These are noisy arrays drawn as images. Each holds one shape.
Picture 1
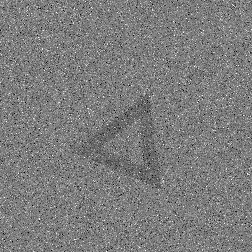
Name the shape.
triangle frame
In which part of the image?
centre
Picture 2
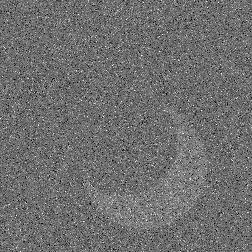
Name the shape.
crescent
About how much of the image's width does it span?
half
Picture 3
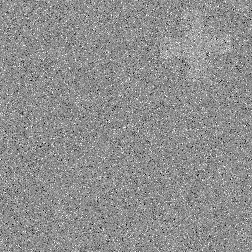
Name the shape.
cross
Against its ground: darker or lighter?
lighter
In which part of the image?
top right
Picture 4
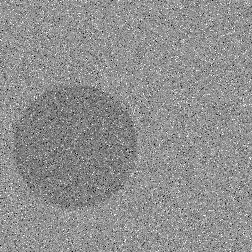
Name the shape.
disc
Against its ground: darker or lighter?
darker
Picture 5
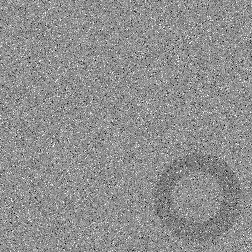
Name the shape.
ring
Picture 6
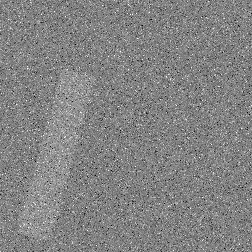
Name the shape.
bar
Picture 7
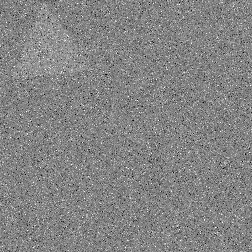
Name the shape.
triangle
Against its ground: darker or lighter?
lighter
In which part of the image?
top left
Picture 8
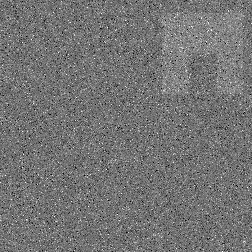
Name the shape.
square with a notch
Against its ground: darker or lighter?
lighter
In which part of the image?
top right
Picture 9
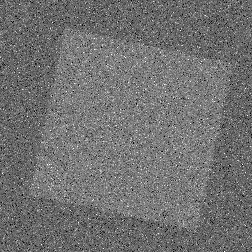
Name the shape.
square
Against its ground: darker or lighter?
lighter
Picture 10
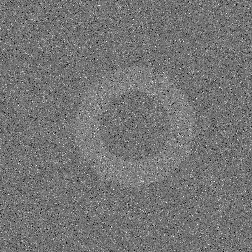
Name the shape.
ring
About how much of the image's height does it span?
half
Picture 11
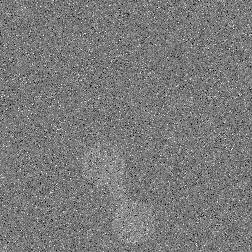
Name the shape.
dumbbell
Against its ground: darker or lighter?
lighter
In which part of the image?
bottom middle
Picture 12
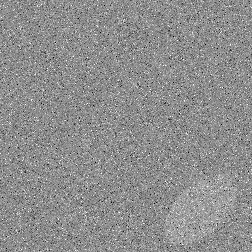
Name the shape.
ellipse
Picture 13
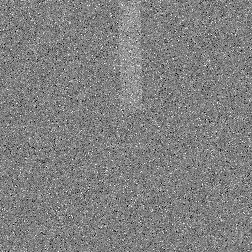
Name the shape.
bar
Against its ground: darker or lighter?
lighter
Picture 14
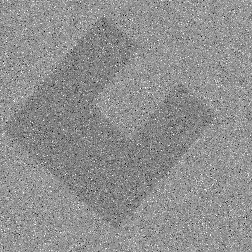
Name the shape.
square with a notch
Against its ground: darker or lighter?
darker
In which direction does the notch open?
up and right
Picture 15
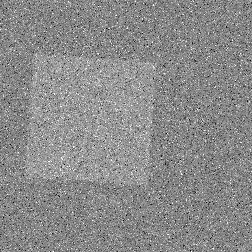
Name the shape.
square
